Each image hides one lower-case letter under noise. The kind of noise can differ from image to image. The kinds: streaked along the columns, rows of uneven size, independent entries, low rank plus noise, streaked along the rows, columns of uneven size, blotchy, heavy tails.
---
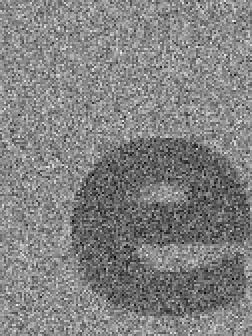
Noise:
independent entries
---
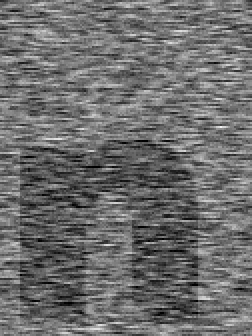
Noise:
streaked along the rows
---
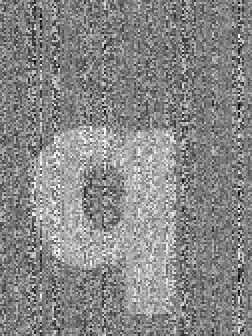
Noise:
columns of uneven size
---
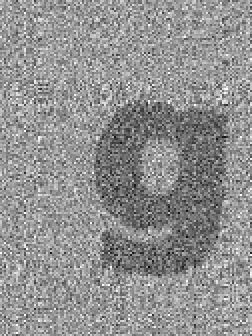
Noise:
low rank plus noise
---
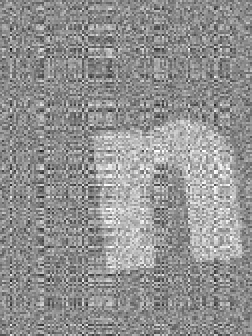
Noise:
low rank plus noise
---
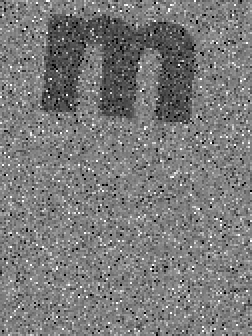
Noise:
heavy tails
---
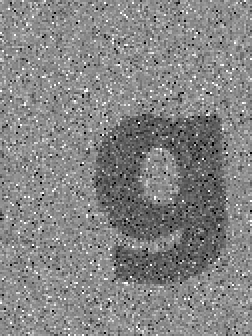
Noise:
heavy tails
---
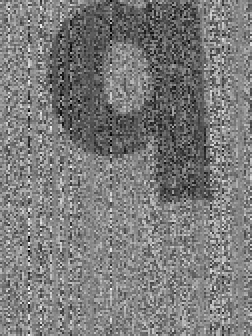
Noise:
columns of uneven size
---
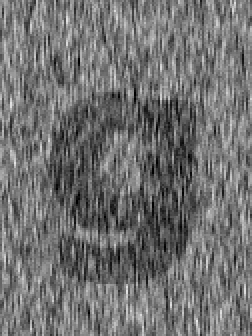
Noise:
streaked along the columns
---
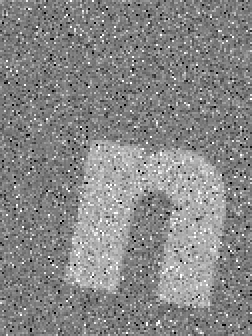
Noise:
heavy tails
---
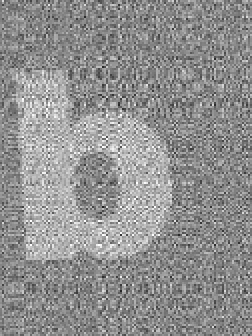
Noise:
low rank plus noise
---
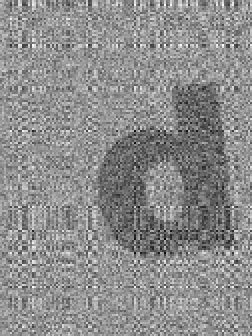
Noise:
low rank plus noise
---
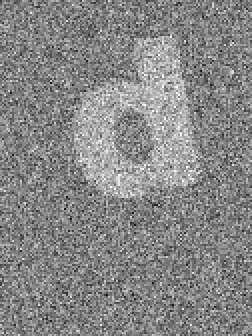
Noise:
independent entries
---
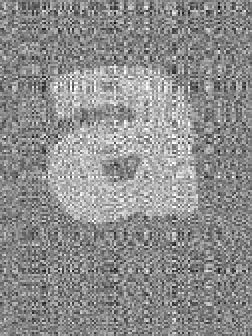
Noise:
low rank plus noise
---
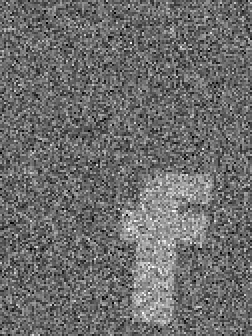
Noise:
independent entries
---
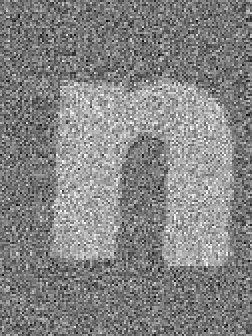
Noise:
low rank plus noise
